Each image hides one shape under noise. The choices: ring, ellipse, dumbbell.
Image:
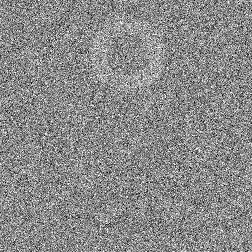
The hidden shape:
ring
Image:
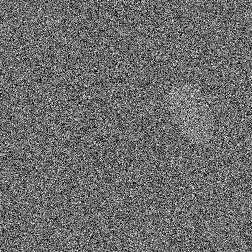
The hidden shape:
ellipse
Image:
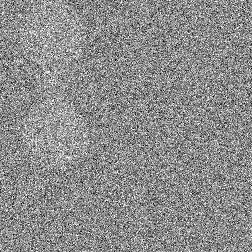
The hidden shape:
dumbbell
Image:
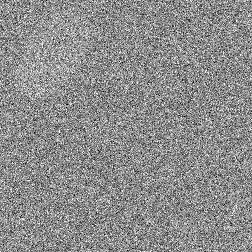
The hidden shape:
ellipse
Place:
top left
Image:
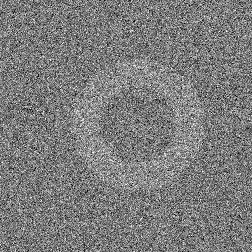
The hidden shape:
ring
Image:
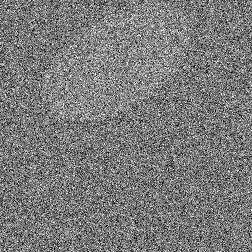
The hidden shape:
ellipse
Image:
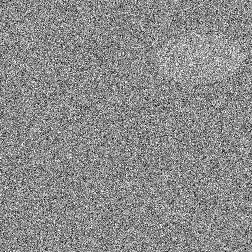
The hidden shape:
ellipse
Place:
top right
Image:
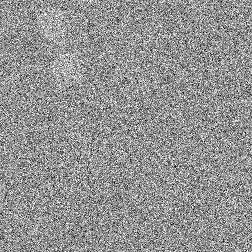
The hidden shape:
dumbbell
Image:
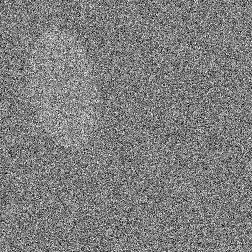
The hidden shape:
ellipse
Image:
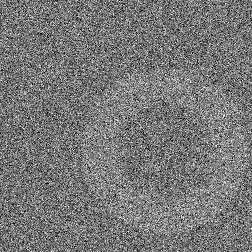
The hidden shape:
ring
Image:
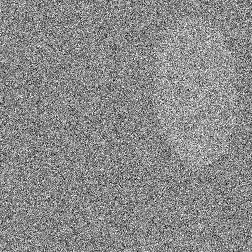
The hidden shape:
ellipse
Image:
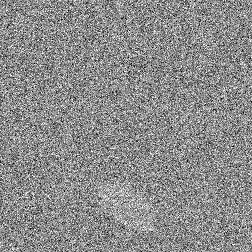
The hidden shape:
ellipse
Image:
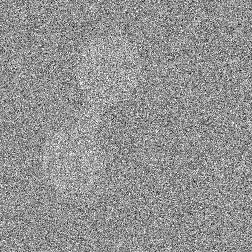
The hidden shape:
dumbbell
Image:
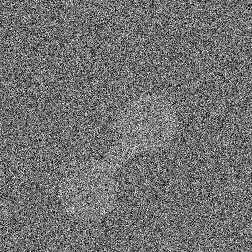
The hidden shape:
dumbbell
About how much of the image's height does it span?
half
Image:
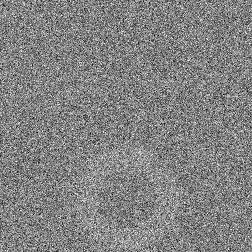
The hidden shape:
ring
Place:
bottom middle
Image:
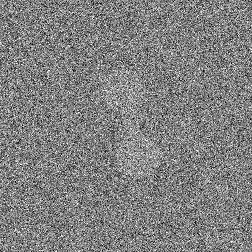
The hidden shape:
dumbbell
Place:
centre
